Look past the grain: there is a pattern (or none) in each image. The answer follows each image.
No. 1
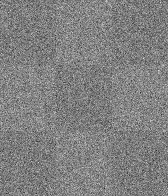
a checkerboard
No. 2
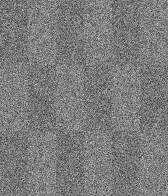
a checkerboard
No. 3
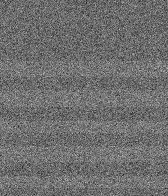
bands of rows
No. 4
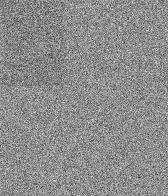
one block
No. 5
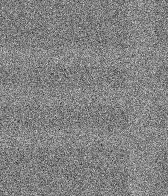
bands of rows crossing bands of columns
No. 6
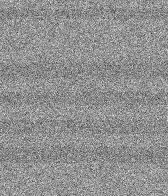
bands of rows
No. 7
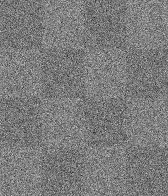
a checkerboard
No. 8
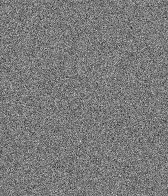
only noise
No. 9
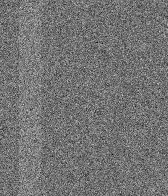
one band of columns
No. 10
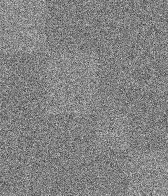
blocks along the diagonal
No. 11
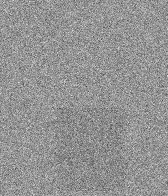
one block
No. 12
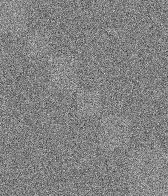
blocks along the diagonal
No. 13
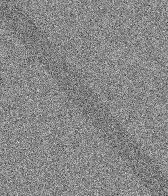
a diagonal band
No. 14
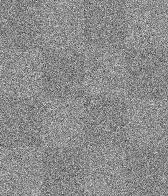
a checkerboard
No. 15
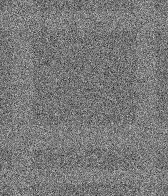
bands of rows crossing bands of columns
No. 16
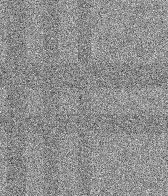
bands of rows crossing bands of columns
